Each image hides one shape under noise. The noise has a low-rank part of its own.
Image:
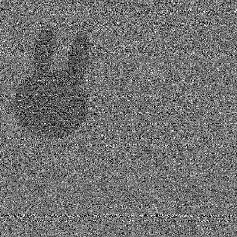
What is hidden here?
dark rabbit's head
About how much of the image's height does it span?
half
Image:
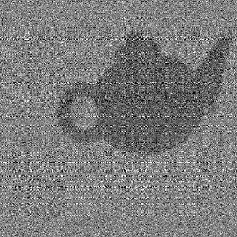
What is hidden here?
dark teapot
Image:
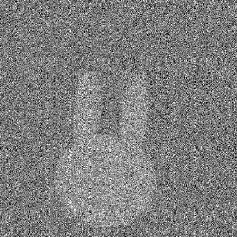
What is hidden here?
light rabbit's head
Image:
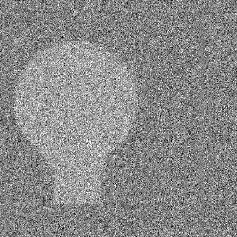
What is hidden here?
light light bulb
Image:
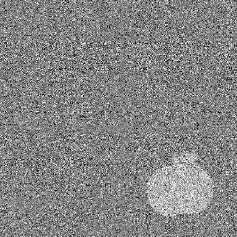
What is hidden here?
light apple, bottom right
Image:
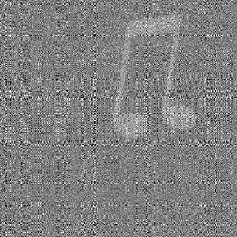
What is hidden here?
light pair of musical notes
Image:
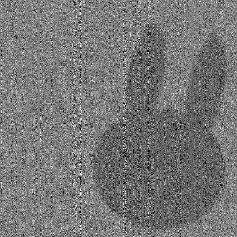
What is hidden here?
dark rabbit's head
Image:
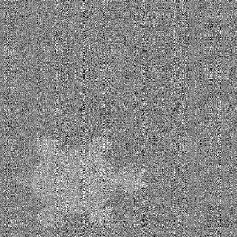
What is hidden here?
light turtle
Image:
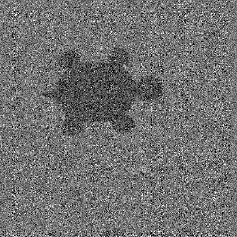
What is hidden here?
dark turtle
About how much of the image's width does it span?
half
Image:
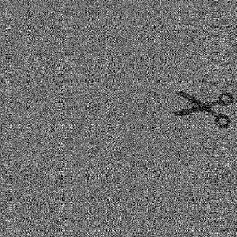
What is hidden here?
dark pair of scissors, middle right
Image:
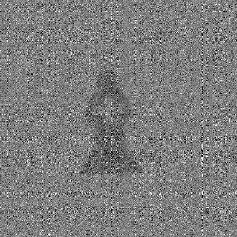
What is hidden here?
dark chess bishop, centre
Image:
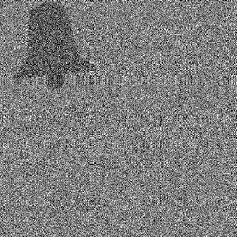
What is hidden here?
dark bell, top left
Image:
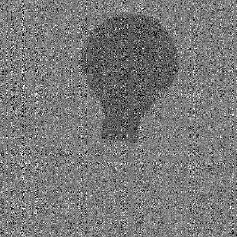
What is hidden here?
dark light bulb
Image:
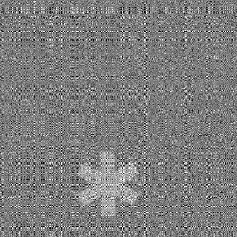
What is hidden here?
light asterisk, bottom middle
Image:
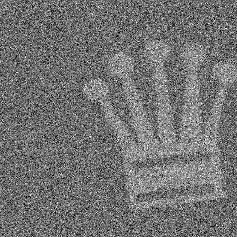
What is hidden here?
light chess queen
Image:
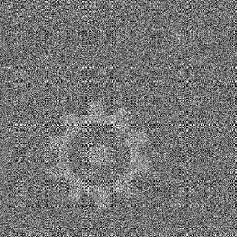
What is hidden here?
light gear
